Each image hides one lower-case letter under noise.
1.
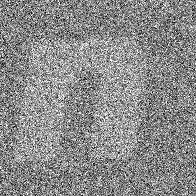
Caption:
light n
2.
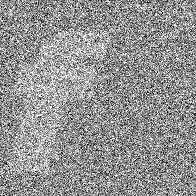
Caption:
light f
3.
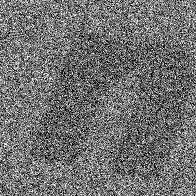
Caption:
dark n
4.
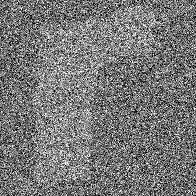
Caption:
light r
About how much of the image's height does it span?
nearly all
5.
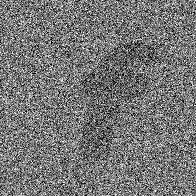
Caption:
dark f
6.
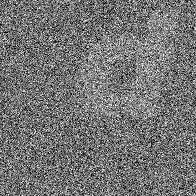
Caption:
light d
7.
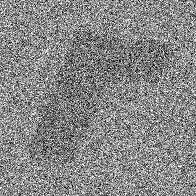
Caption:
dark r
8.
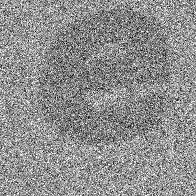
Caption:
dark e
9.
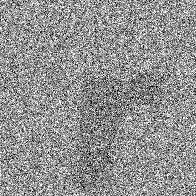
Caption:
dark r
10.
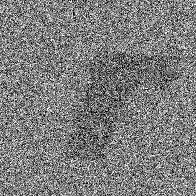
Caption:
dark r
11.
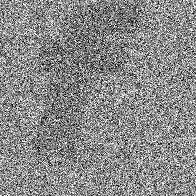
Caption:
dark f
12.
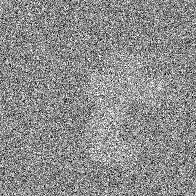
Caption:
light t
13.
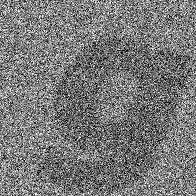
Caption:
dark g
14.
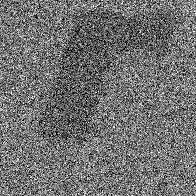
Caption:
dark r
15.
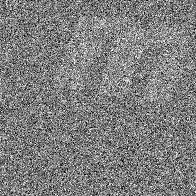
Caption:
light m
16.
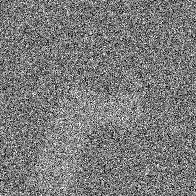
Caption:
light r
